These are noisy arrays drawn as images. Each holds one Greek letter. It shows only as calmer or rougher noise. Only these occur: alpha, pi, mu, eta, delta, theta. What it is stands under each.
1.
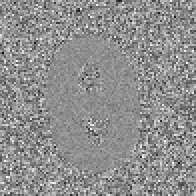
calm theta
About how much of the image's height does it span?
two thirds
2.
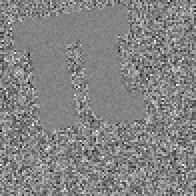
calm pi
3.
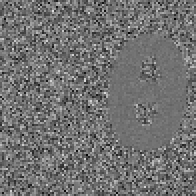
calm theta
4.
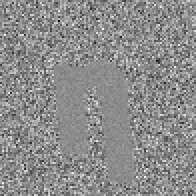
calm eta
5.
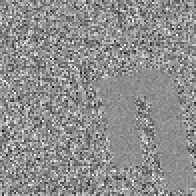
calm eta
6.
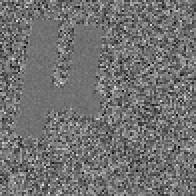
calm mu
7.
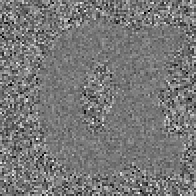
calm alpha
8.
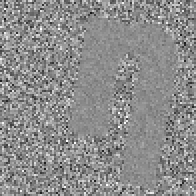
calm eta
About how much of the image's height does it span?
nearly all
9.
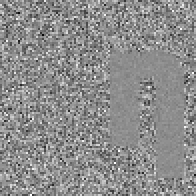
calm eta
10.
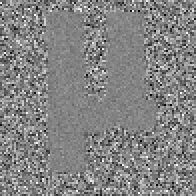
calm mu
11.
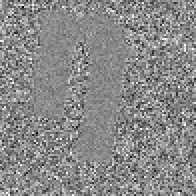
calm eta
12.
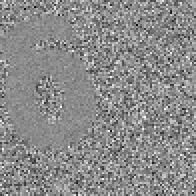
calm delta
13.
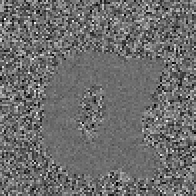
calm alpha
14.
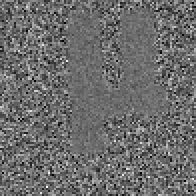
calm mu
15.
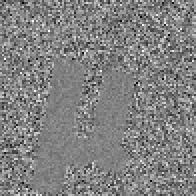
calm mu
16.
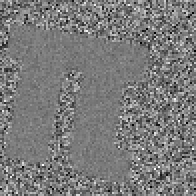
calm pi
